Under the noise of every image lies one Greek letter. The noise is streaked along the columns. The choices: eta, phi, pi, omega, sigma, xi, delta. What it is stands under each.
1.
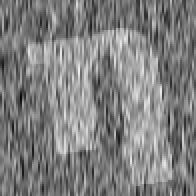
eta
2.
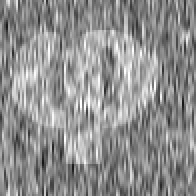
phi
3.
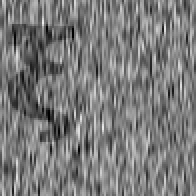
xi
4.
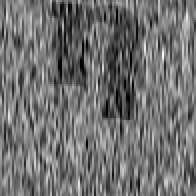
eta
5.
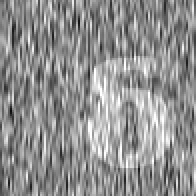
delta
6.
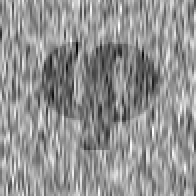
phi
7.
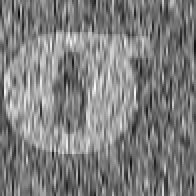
sigma
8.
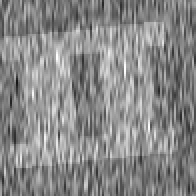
pi
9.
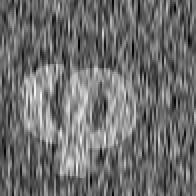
phi
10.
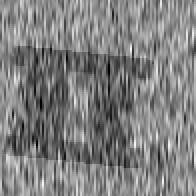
pi
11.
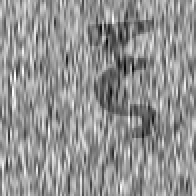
xi
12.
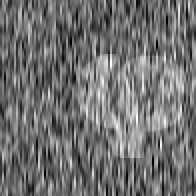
phi
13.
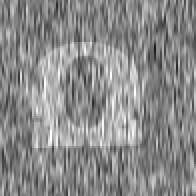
omega
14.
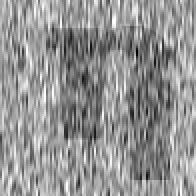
eta
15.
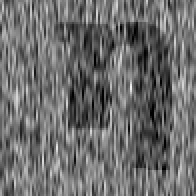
eta
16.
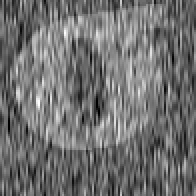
sigma
